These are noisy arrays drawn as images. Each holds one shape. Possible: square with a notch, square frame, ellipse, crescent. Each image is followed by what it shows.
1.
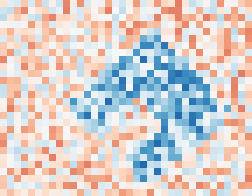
blue square with a notch
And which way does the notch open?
down and left
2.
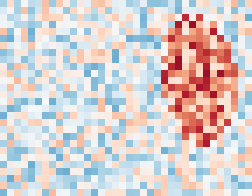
red ellipse
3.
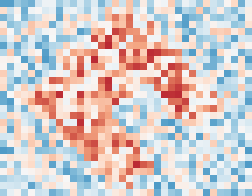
red square with a notch
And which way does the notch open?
down and right
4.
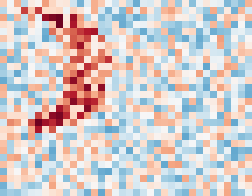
red crescent
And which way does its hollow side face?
left
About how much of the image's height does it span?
two thirds
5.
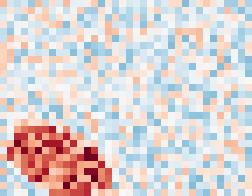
red ellipse, bottom left
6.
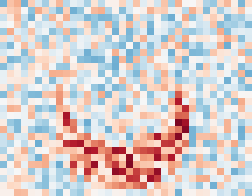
red crescent
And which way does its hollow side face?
up
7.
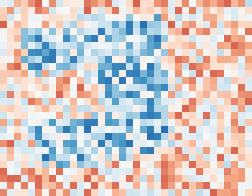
blue square with a notch
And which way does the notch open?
left
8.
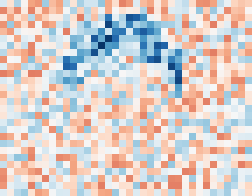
blue crescent
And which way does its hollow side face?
down
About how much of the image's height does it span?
half
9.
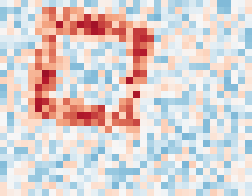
red square frame
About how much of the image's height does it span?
two thirds
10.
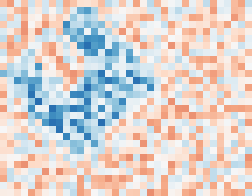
blue square with a notch
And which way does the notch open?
up and left
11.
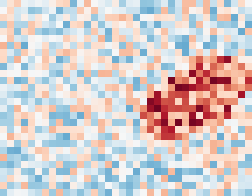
red ellipse, middle right
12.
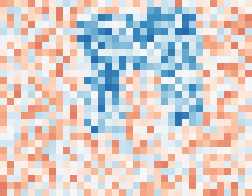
blue square with a notch
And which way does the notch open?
down
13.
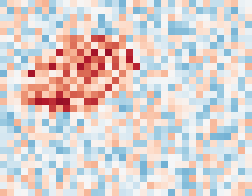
red ellipse
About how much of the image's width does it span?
half
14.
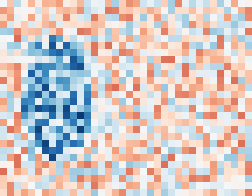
blue ellipse
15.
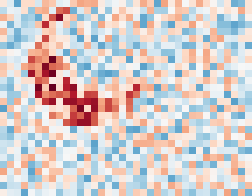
red crescent
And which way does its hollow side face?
up and right
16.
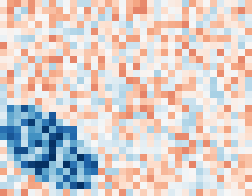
blue ellipse, bottom left
